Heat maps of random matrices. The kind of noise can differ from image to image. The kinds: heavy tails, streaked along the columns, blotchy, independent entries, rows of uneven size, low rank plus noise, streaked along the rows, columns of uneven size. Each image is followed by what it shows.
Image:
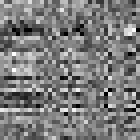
low rank plus noise
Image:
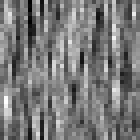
streaked along the columns
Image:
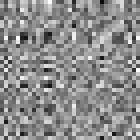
low rank plus noise
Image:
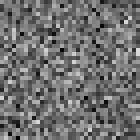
independent entries
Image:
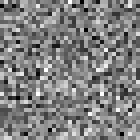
independent entries
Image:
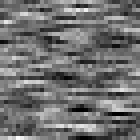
streaked along the rows
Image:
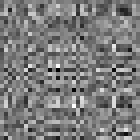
low rank plus noise
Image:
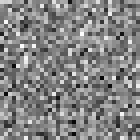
independent entries
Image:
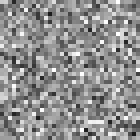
independent entries
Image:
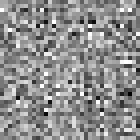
low rank plus noise
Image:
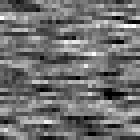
streaked along the rows
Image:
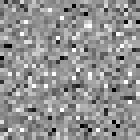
heavy tails
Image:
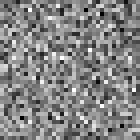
independent entries
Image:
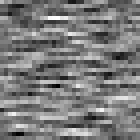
streaked along the rows
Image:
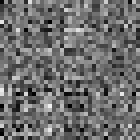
low rank plus noise
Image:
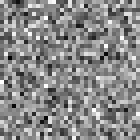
independent entries
